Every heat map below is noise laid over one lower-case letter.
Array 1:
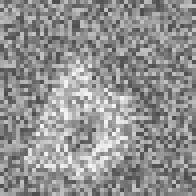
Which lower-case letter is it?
b
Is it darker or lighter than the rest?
lighter
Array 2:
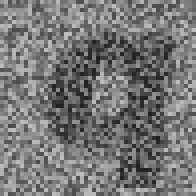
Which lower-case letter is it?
q
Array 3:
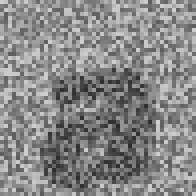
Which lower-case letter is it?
a
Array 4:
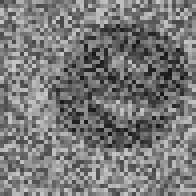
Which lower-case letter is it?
e
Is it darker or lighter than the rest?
darker
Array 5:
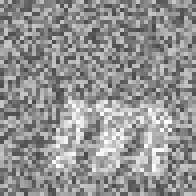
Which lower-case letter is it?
m
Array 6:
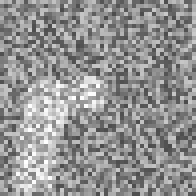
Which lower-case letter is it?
r
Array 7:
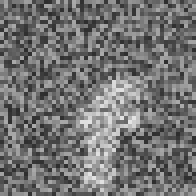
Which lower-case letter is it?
f
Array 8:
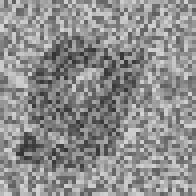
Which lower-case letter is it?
g
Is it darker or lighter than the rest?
darker
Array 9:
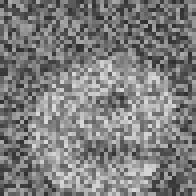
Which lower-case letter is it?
e
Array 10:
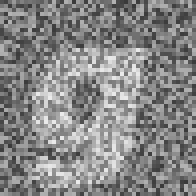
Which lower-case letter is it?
g
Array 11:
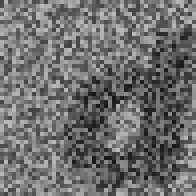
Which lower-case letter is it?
d
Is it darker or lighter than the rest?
darker
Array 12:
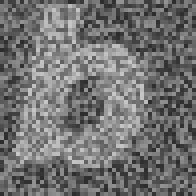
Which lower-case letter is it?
b
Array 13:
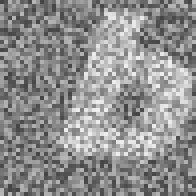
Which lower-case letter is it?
b
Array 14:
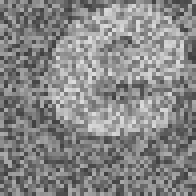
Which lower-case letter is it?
e
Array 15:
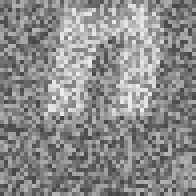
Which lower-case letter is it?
n
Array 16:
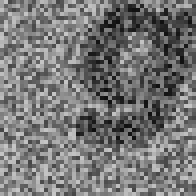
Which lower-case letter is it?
g
